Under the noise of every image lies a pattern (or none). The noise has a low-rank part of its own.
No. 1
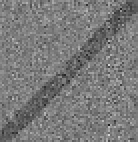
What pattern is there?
a diagonal band
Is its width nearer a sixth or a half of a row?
a sixth
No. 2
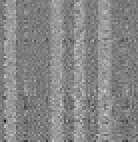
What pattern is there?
bands of columns
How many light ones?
4
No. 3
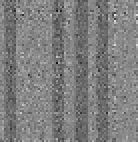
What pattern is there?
bands of columns
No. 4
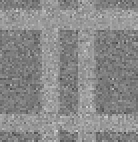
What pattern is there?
bands of rows crossing bands of columns
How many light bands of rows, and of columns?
2 and 2
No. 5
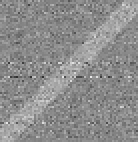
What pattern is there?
a diagonal band
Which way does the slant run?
bottom left to top right
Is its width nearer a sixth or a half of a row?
a sixth
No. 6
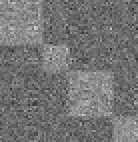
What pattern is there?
blocks along the diagonal
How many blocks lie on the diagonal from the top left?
4
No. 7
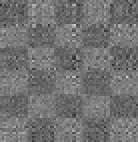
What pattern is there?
a checkerboard
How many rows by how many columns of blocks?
6 by 5
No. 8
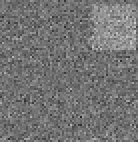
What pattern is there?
one block
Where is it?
top right
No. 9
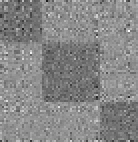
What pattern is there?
blocks along the diagonal
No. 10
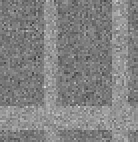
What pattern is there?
bands of rows crossing bands of columns
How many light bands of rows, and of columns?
1 and 2
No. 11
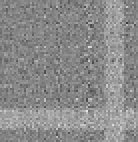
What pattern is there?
bands of rows crossing bands of columns
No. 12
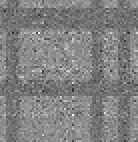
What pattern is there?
bands of rows crossing bands of columns
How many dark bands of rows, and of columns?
2 and 3
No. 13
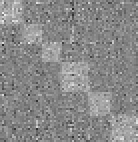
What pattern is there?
blocks along the diagonal
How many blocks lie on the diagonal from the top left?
6
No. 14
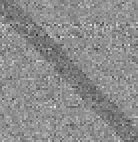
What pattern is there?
a diagonal band
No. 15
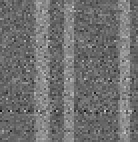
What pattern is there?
bands of columns
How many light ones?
3
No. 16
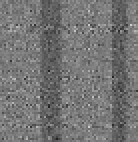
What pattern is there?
bands of columns
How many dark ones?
2
